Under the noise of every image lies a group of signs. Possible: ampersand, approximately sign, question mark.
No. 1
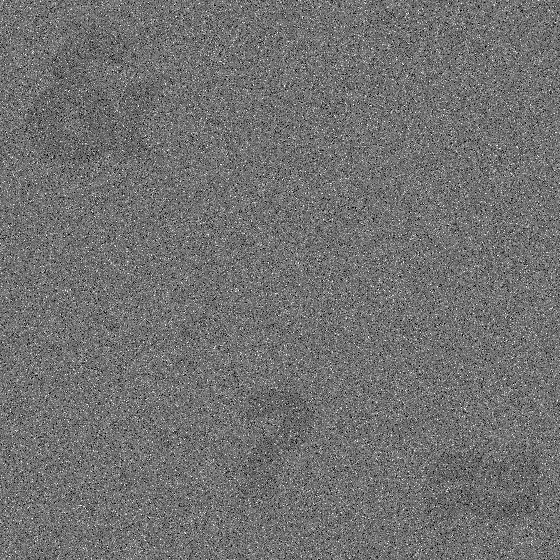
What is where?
top left: ampersand; bottom middle: question mark; bottom right: approximately sign
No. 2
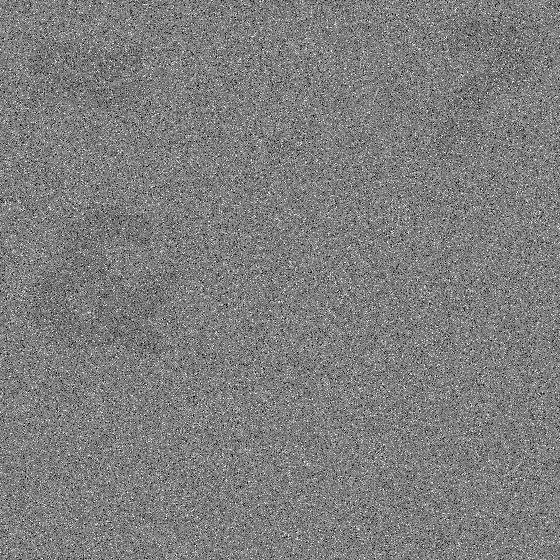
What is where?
top left: approximately sign; top right: question mark; middle left: ampersand
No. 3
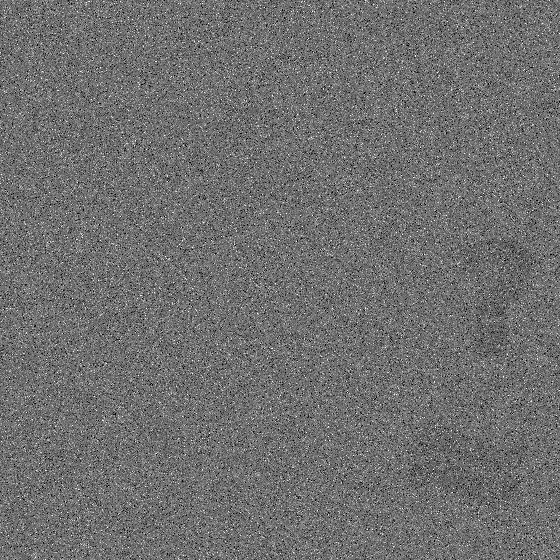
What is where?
middle right: question mark; bottom right: approximately sign
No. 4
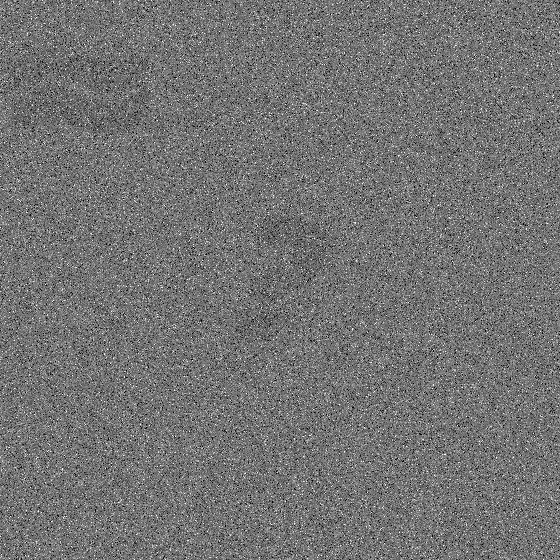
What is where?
top left: approximately sign; centre: question mark
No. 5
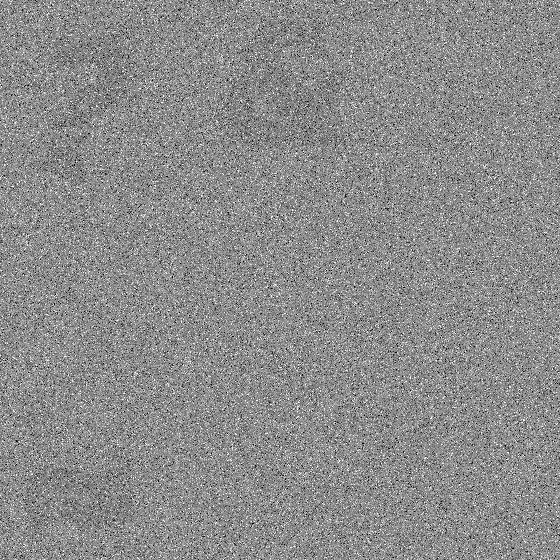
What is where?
top left: question mark; top middle: ampersand; bottom left: approximately sign
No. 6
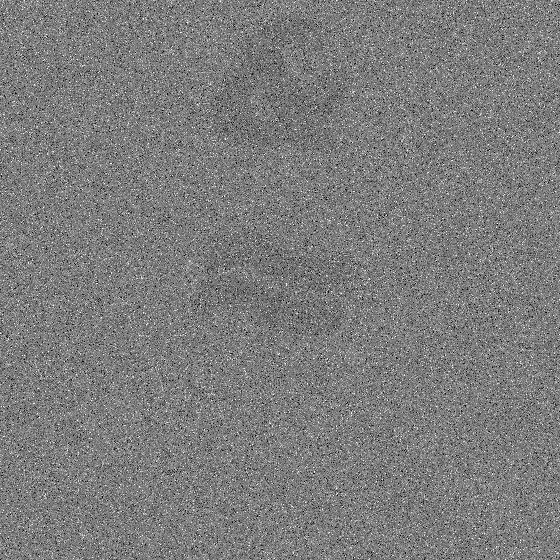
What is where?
top middle: ampersand; centre: approximately sign
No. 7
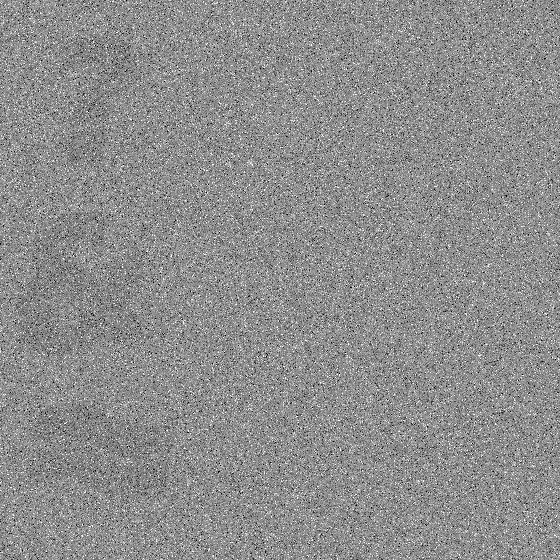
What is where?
top left: question mark; middle left: ampersand; bottom left: approximately sign
